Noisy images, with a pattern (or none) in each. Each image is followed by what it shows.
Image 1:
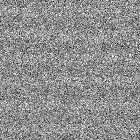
horizontal stripes
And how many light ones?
6
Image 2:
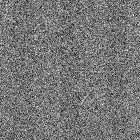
vertical stripes
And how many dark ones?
3
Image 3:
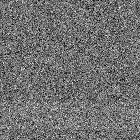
one horizontal stripe
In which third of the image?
bottom
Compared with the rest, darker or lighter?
lighter
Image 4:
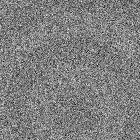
rings round one point
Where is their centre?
bottom middle
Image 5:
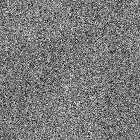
spokes from one point
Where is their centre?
top right
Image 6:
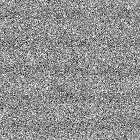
horizontal stripes
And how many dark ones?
5
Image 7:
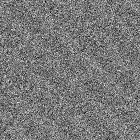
diagonal stripes
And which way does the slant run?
top left to bottom right
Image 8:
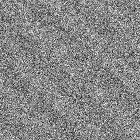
diagonal stripes
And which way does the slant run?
top left to bottom right
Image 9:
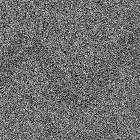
a wavy band
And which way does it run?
left to right
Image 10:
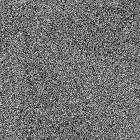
spokes from one point
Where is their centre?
top left
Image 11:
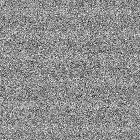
horizontal stripes
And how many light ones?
6
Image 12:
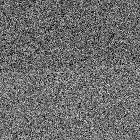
a sharp edge
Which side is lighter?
bottom
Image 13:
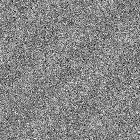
diagonal stripes
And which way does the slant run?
bottom left to top right
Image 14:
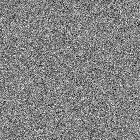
only noise
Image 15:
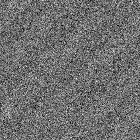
diagonal stripes
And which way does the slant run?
bottom left to top right
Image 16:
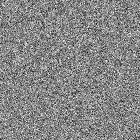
only noise
